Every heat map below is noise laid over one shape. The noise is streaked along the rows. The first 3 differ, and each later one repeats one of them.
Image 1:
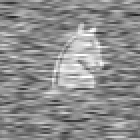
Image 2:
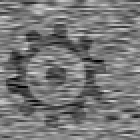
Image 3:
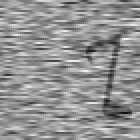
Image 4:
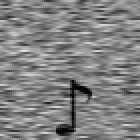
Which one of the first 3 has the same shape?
3
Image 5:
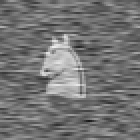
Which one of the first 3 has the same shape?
1
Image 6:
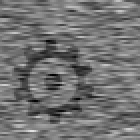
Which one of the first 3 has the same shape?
2
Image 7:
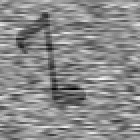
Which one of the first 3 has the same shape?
3
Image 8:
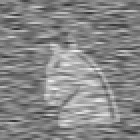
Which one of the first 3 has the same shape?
1
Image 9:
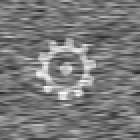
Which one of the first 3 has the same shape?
2
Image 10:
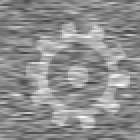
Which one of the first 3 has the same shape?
2
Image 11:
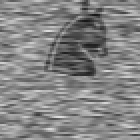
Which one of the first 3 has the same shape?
1
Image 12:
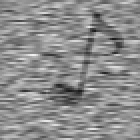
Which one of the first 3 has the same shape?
3
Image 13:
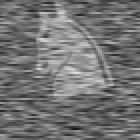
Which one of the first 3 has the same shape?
1
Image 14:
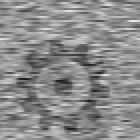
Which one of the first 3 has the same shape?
2
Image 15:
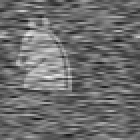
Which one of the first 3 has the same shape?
1
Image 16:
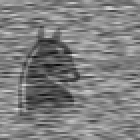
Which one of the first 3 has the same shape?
1
